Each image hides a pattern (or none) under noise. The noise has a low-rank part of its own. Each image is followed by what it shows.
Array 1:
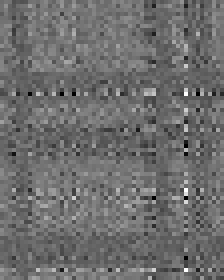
bands of rows crossing bands of columns
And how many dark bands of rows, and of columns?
3 and 3
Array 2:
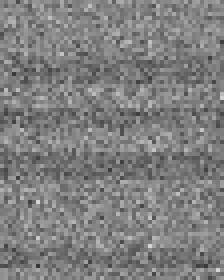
bands of rows
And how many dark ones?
4
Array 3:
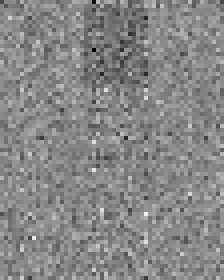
one block
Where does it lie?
top middle
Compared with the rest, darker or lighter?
darker
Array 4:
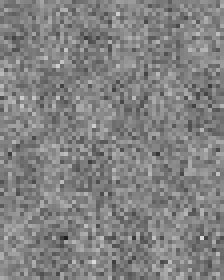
a checkerboard
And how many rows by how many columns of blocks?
4 by 6
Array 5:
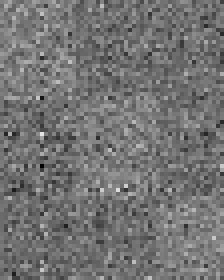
blocks along the diagonal
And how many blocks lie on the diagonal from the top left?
3
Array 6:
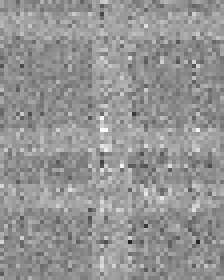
bands of rows crossing bands of columns
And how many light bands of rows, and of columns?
3 and 1
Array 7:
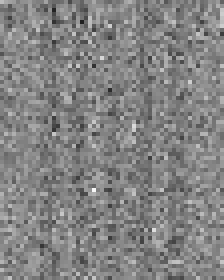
bands of columns
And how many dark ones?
5
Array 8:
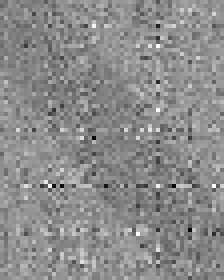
a diagonal band
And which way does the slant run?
top left to bottom right
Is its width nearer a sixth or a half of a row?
a half
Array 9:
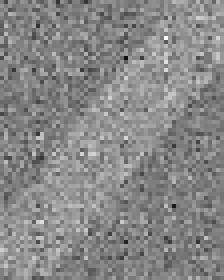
a diagonal band
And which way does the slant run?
bottom left to top right
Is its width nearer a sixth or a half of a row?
a half
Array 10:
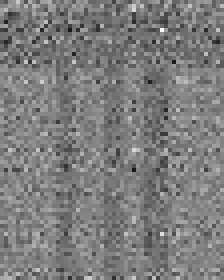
bands of rows crossing bands of columns
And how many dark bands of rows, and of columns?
1 and 3
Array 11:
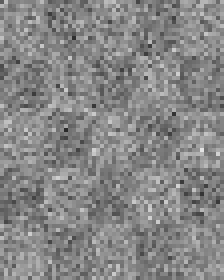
a checkerboard
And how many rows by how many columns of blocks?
5 by 5
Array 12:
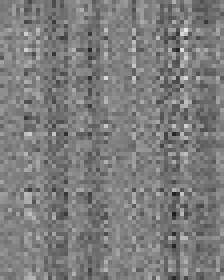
bands of columns
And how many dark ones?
4
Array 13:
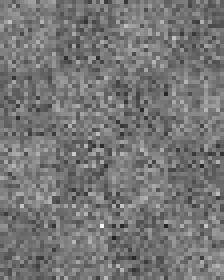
a checkerboard
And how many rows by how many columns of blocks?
4 by 4
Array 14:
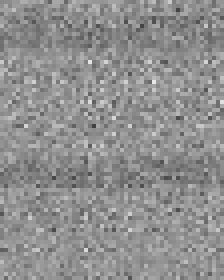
bands of rows
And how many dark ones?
2
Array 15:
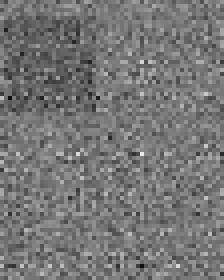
one block
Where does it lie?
top left
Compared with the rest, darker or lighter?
darker
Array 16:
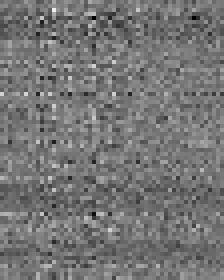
bands of rows
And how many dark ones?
3
